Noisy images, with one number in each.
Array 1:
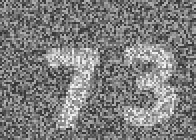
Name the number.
73
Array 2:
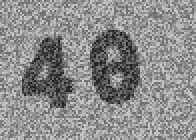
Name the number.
40
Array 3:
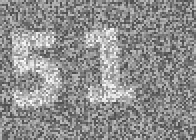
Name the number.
51
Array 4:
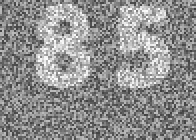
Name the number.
85
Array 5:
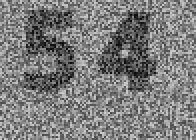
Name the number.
54
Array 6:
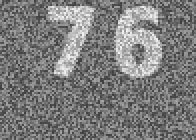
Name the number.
76
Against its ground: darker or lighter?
lighter
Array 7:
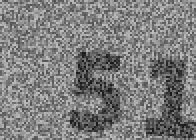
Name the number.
51
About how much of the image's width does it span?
two thirds
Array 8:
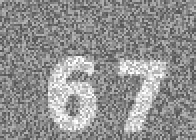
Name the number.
67
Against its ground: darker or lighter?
lighter
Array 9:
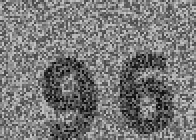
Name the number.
96
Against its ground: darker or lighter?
darker
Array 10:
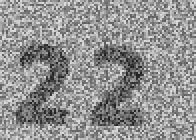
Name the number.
22
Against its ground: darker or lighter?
darker
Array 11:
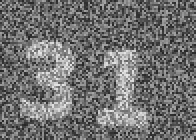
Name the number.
31
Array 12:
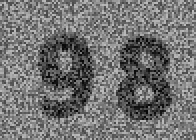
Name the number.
98
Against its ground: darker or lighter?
darker
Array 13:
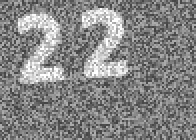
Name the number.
22
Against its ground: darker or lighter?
lighter
